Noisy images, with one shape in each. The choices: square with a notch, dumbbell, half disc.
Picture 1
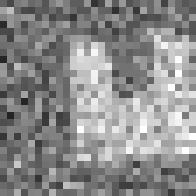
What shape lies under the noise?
square with a notch
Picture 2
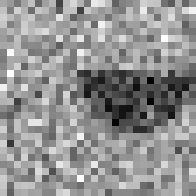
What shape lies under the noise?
half disc
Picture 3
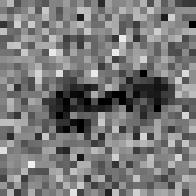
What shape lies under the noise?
dumbbell
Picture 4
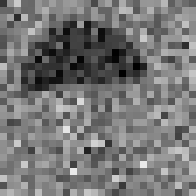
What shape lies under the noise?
half disc
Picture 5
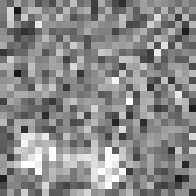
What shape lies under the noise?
dumbbell
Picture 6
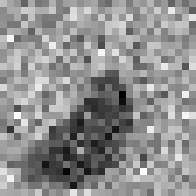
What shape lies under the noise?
half disc
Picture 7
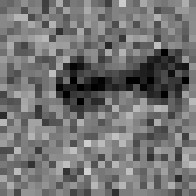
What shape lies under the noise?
dumbbell
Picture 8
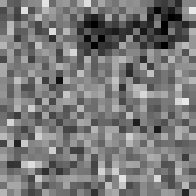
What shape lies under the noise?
dumbbell
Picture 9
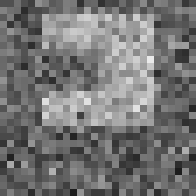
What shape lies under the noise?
square with a notch
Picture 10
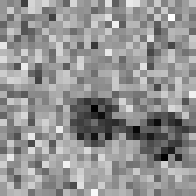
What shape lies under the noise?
dumbbell
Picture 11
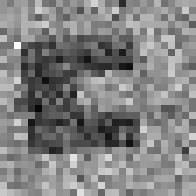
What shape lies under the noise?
square with a notch
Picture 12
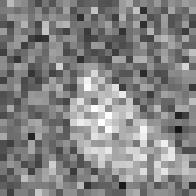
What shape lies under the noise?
half disc
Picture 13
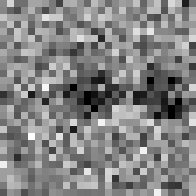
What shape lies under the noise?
dumbbell
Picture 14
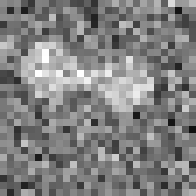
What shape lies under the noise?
dumbbell
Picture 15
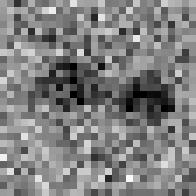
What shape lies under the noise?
dumbbell
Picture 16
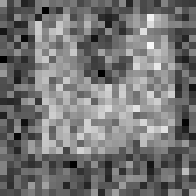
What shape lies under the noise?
square with a notch
